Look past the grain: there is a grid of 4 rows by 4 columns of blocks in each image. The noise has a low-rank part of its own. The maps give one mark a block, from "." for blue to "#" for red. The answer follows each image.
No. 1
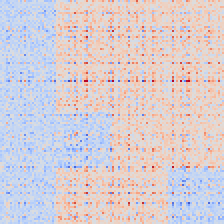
. # # #
. # # #
. . # #
. # # .
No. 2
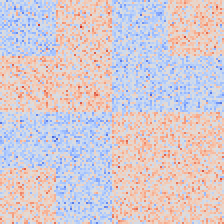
. # . #
# # . .
. . # #
# . # #
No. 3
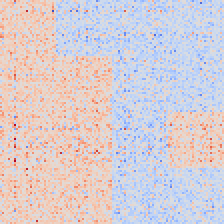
# . . .
# # . .
# # . #
# # . .
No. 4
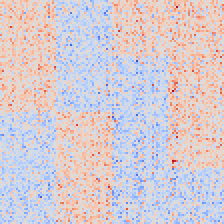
# . # #
# . . #
. # . #
. # . .
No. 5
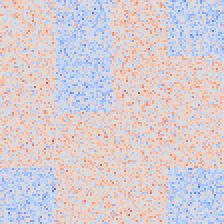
# . # .
# . # #
# # # #
. # # .
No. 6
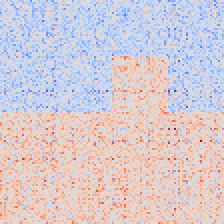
. . . .
. . # .
# # # #
# # # #
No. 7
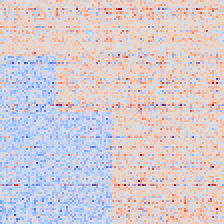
# # # #
. # # #
. . # #
. . # #
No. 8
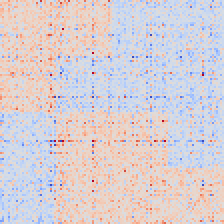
# # . .
# . . .
. # # .
. # # #
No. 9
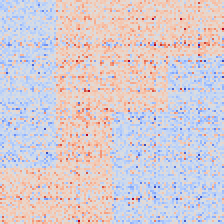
. # # #
. # # .
. # . .
# # . .
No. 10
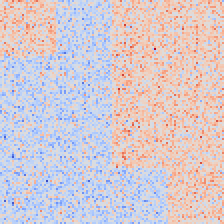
# . # #
. . # #
. . # #
. . . #
